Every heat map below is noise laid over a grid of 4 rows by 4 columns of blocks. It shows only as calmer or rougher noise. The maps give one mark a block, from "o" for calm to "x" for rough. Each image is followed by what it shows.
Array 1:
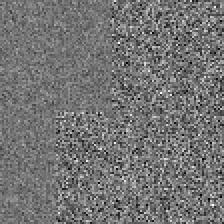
ooxx
ooxx
oxxx
oxxx
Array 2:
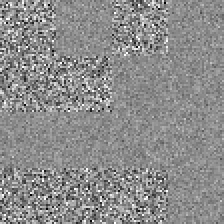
xoxo
xxoo
oooo
xxxo
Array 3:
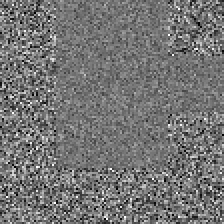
xoox
xooo
xoox
xxxx
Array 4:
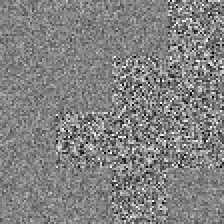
ooox
ooxx
oxxx
ooxo
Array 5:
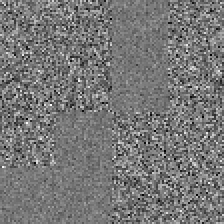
xxox
xxox
xoxx
ooxx
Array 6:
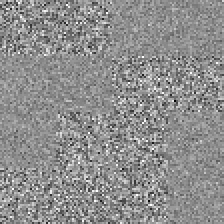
xxoo
ooxx
oxxo
xxxo
